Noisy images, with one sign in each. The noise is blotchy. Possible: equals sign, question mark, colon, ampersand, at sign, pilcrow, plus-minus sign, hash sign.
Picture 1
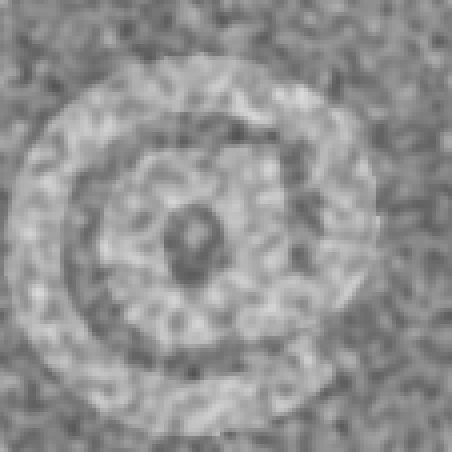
at sign
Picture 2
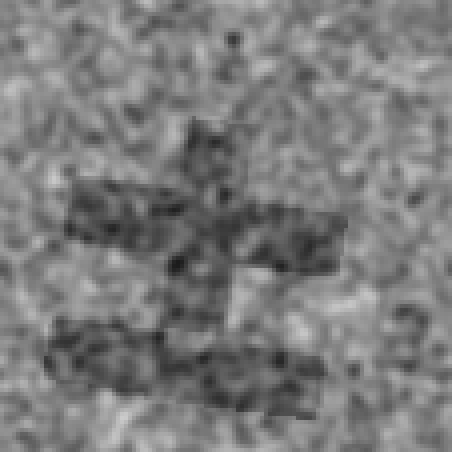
plus-minus sign
